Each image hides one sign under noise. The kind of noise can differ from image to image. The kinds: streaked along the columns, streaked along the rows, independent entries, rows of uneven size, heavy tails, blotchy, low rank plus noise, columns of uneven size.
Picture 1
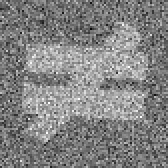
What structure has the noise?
independent entries
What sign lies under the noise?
not-equal sign
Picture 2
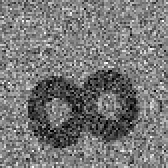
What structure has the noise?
low rank plus noise
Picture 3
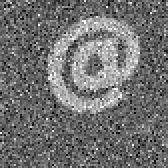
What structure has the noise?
heavy tails
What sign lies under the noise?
at sign
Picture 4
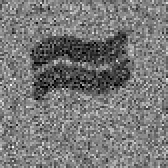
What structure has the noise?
low rank plus noise
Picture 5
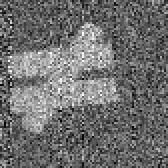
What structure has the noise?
columns of uneven size
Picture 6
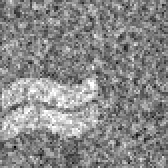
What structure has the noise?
blotchy
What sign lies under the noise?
approximately sign
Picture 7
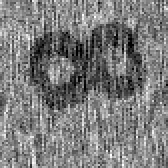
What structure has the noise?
streaked along the columns
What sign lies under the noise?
infinity sign
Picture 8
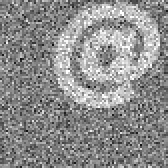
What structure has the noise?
low rank plus noise
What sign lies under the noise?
at sign
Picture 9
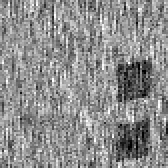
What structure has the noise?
streaked along the columns
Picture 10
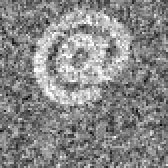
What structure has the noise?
blotchy
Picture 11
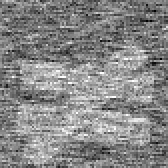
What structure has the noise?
streaked along the rows
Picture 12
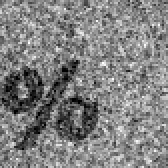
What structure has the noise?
blotchy
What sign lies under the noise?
percent sign
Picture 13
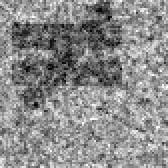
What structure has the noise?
blotchy
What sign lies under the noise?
not-equal sign
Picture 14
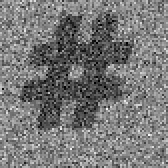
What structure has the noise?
independent entries
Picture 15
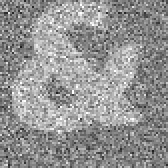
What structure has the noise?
low rank plus noise
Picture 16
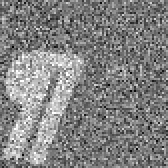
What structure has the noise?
low rank plus noise
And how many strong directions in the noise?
three or four
